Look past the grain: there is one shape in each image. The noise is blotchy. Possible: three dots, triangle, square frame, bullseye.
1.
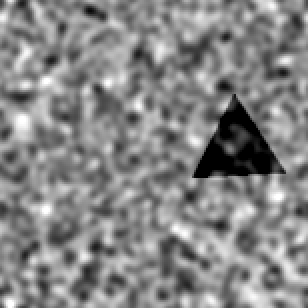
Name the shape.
triangle
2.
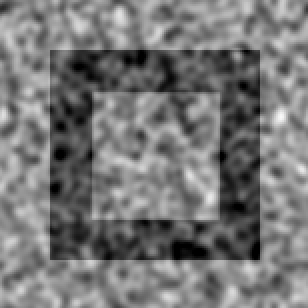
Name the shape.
square frame
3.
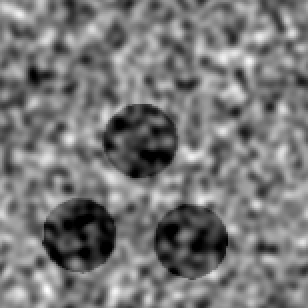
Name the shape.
three dots
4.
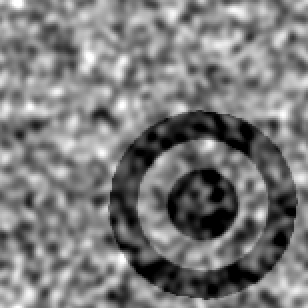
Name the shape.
bullseye
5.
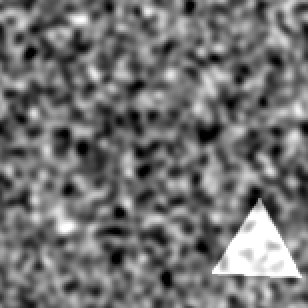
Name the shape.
triangle
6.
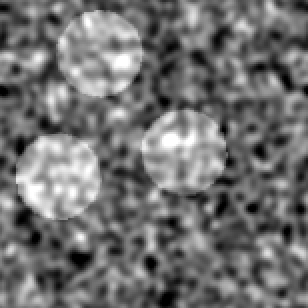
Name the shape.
three dots
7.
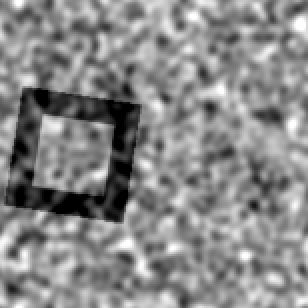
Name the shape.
square frame
